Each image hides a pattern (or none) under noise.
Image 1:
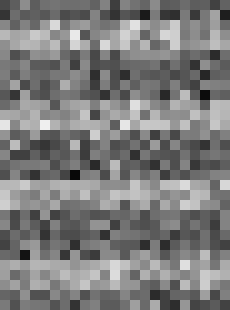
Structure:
horizontal stripes
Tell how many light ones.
4
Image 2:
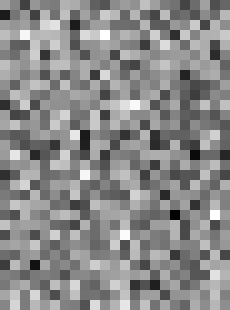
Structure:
only noise
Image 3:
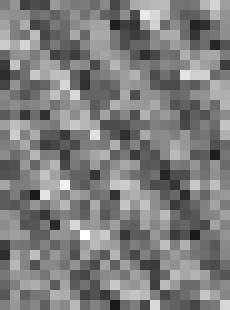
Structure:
diagonal stripes
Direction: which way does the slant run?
top left to bottom right
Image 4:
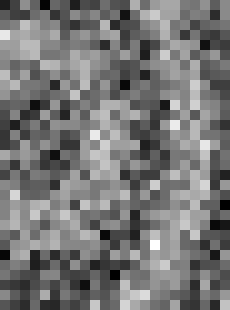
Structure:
rings round one point
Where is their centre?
middle left
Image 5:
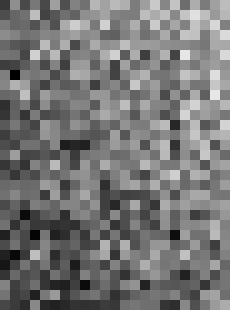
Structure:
a smooth slope
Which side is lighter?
top right
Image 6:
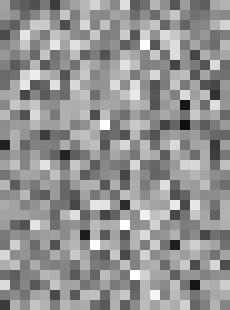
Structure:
only noise
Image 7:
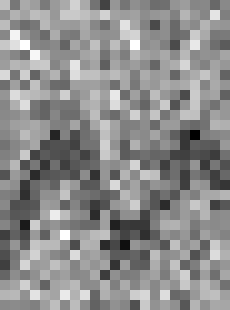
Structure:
a wavy band
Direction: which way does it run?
left to right
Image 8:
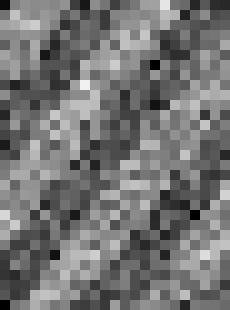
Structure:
diagonal stripes
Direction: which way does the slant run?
bottom left to top right
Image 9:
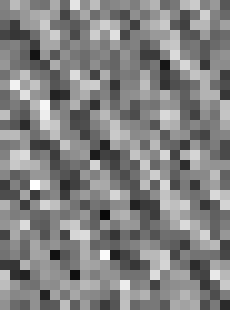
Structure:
diagonal stripes
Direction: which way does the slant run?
top left to bottom right
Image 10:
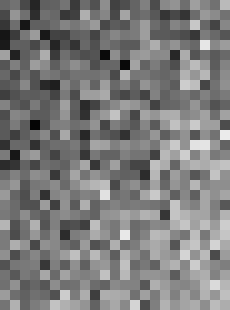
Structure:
a smooth slope
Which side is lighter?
bottom right
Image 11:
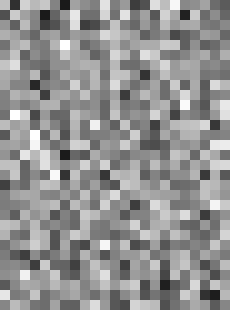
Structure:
only noise
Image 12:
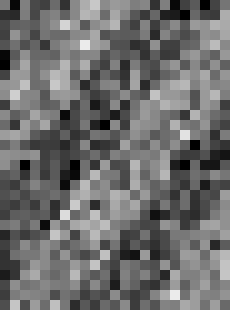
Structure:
diagonal stripes
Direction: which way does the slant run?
bottom left to top right
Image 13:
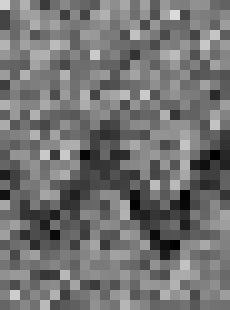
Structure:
a wavy band
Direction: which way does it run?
left to right
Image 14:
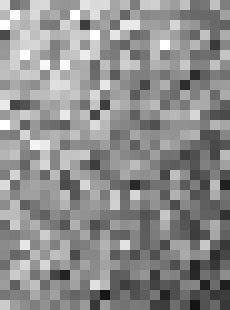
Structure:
a smooth slope
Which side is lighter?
top left
